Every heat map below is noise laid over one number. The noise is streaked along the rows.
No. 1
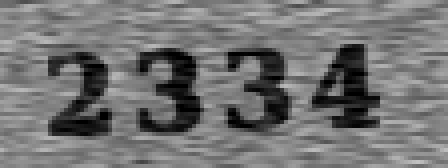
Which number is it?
2334
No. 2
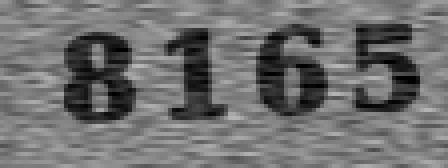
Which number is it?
8165
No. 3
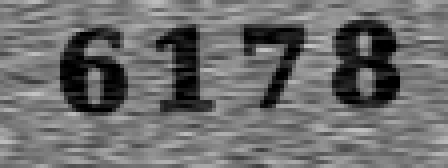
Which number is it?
6178
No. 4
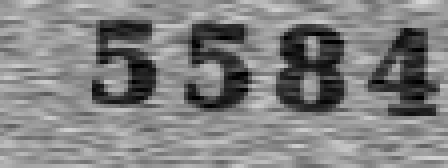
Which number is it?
5584
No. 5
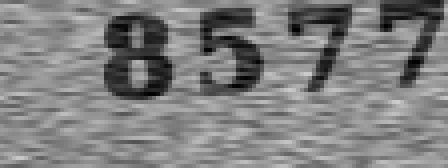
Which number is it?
8577
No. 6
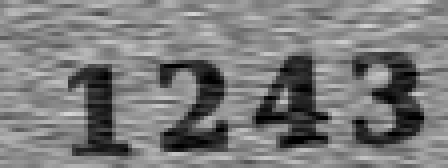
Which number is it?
1243
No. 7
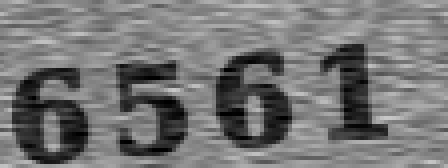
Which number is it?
6561
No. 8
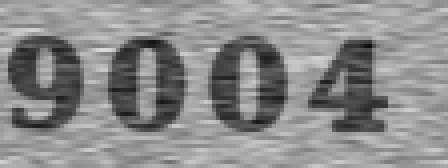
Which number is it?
9004
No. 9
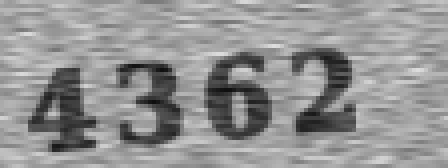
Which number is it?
4362
